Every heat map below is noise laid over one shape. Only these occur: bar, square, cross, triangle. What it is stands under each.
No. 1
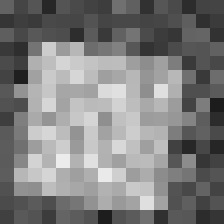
square
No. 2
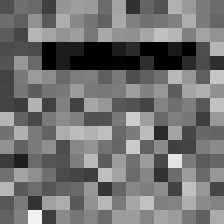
bar
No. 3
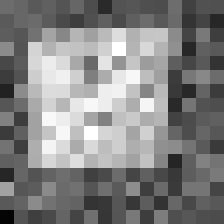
square
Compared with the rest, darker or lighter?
lighter
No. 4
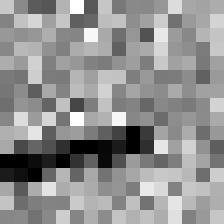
bar
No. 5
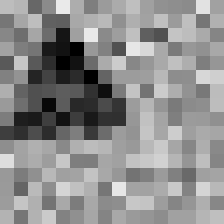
triangle
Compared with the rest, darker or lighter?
darker
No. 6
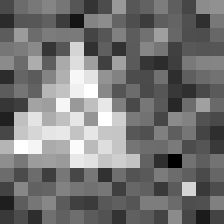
triangle
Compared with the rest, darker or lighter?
lighter
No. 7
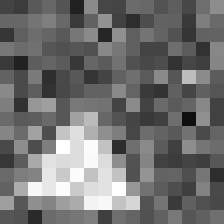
triangle
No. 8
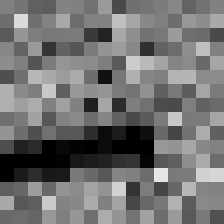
bar
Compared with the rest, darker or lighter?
darker
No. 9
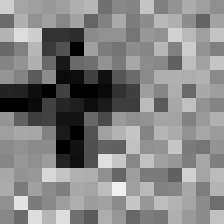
cross
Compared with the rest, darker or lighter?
darker
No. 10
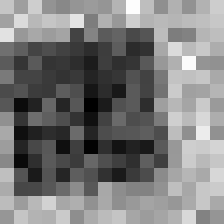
square
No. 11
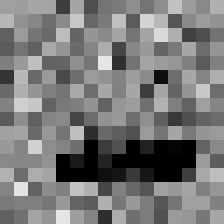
bar
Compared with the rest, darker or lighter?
darker
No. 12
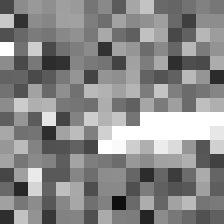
bar
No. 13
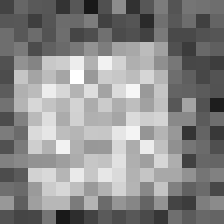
square
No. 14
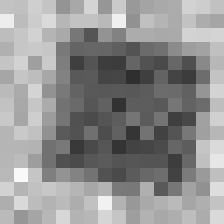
square
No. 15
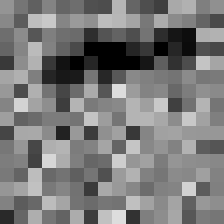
bar
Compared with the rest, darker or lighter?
darker
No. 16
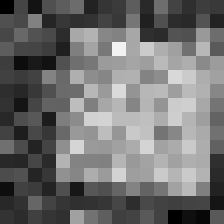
square
